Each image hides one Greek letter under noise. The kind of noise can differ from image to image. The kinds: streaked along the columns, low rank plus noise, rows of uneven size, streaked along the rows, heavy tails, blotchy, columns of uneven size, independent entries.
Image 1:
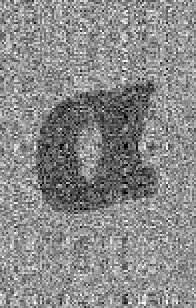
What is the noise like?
low rank plus noise
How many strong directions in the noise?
two
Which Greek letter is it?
alpha
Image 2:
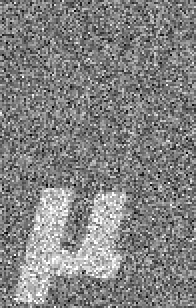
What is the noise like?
independent entries
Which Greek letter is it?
mu
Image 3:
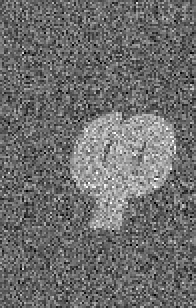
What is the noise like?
low rank plus noise
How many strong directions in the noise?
five to eight
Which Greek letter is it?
phi
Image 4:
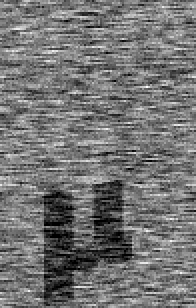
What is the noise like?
streaked along the rows
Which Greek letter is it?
mu
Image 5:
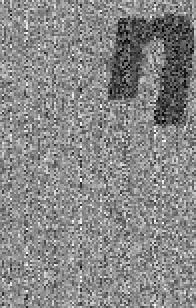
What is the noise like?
columns of uneven size
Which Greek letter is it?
eta
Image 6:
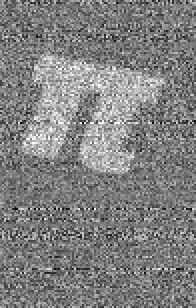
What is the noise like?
rows of uneven size
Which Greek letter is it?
pi
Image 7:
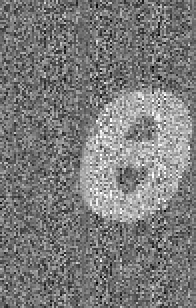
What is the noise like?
columns of uneven size
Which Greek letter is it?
theta
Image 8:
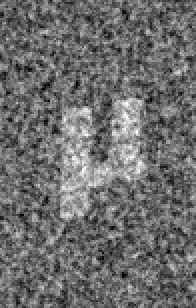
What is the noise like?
blotchy
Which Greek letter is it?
mu
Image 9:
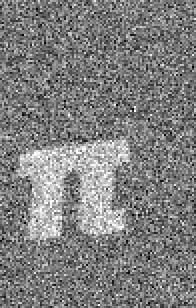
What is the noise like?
independent entries
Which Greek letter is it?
pi
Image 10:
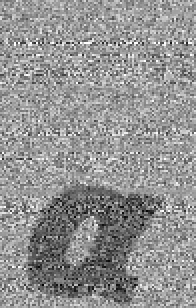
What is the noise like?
rows of uneven size
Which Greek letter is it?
alpha
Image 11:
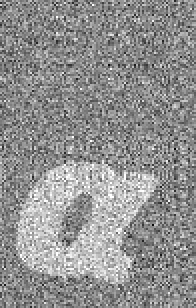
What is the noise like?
low rank plus noise
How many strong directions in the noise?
one
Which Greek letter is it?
alpha
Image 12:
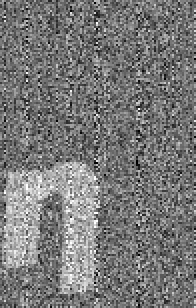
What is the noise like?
columns of uneven size
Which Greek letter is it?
eta
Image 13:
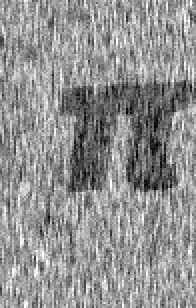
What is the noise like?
streaked along the columns
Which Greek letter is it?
pi
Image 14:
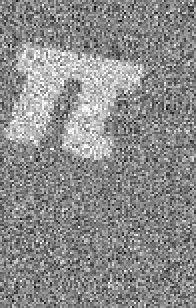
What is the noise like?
low rank plus noise
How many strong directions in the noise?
three or four
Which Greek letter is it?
pi
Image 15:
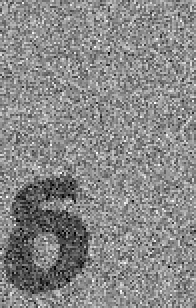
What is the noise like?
independent entries
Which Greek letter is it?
delta
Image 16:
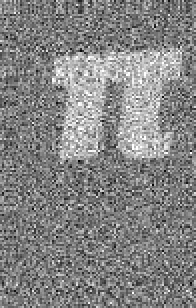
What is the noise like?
low rank plus noise
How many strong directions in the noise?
two
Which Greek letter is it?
pi
